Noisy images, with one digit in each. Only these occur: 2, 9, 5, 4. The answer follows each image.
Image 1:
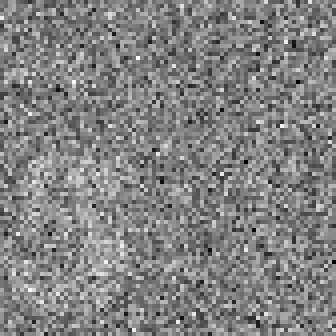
5
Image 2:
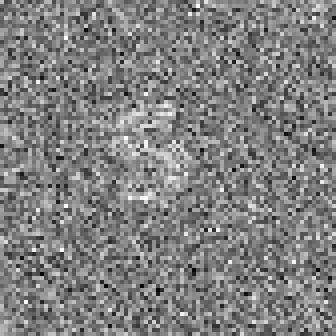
5
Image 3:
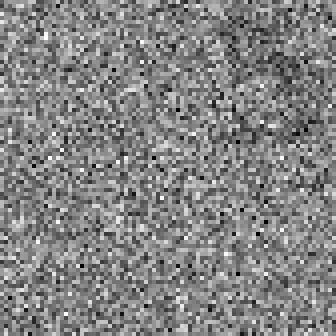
5
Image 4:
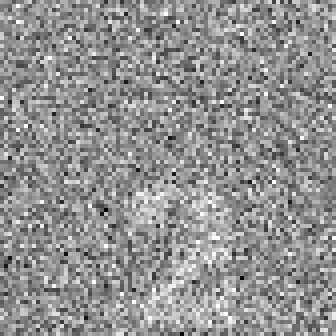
2
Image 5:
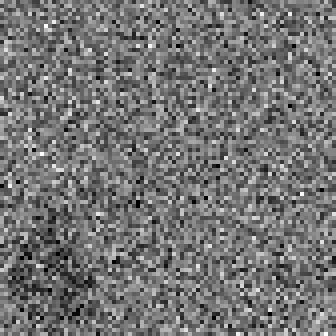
4
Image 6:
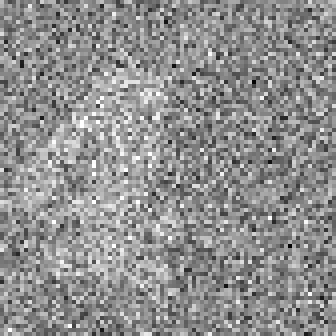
4
